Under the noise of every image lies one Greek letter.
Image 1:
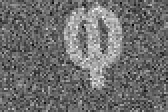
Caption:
light phi
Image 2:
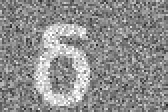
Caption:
light delta
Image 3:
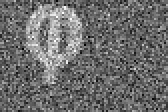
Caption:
light phi
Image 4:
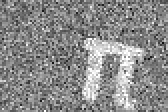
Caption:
light pi
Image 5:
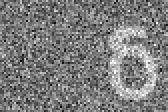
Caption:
light delta
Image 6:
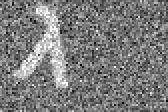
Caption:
light lambda
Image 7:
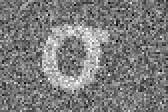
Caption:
light sigma
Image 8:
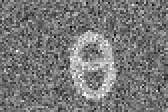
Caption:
light theta
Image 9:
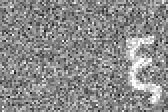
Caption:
light xi
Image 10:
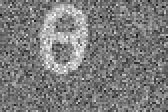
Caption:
light theta
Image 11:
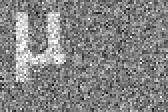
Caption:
light mu
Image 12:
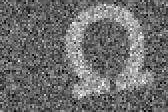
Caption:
light omega
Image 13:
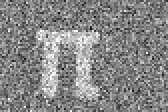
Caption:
light pi
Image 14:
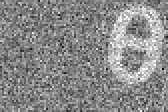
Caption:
light theta
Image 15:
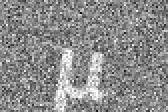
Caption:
light mu
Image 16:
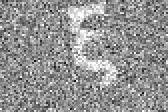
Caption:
light xi
